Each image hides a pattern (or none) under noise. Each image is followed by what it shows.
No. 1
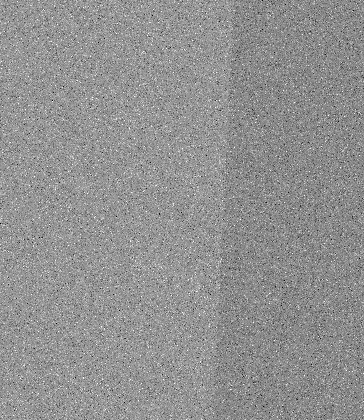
a sharp edge
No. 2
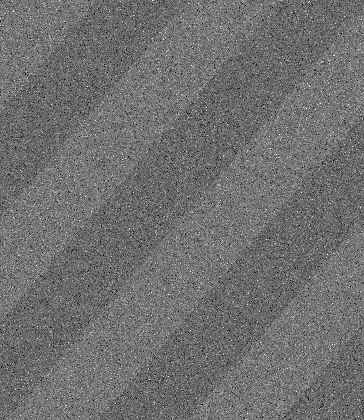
diagonal stripes
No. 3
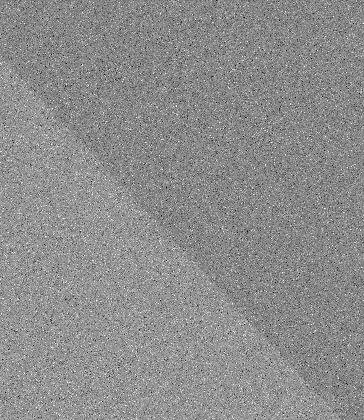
a sharp edge
